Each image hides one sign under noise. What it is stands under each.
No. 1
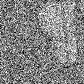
pilcrow
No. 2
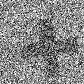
plus sign
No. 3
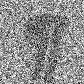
pilcrow
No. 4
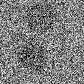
colon
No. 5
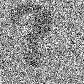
question mark
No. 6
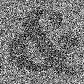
ampersand
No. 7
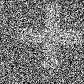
plus sign
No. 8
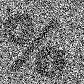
percent sign
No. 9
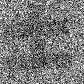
plus-minus sign
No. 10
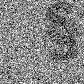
section sign
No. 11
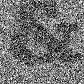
ampersand
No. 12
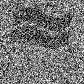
approximately sign
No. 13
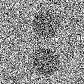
colon
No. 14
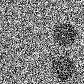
colon
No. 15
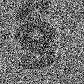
section sign
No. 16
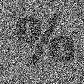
percent sign
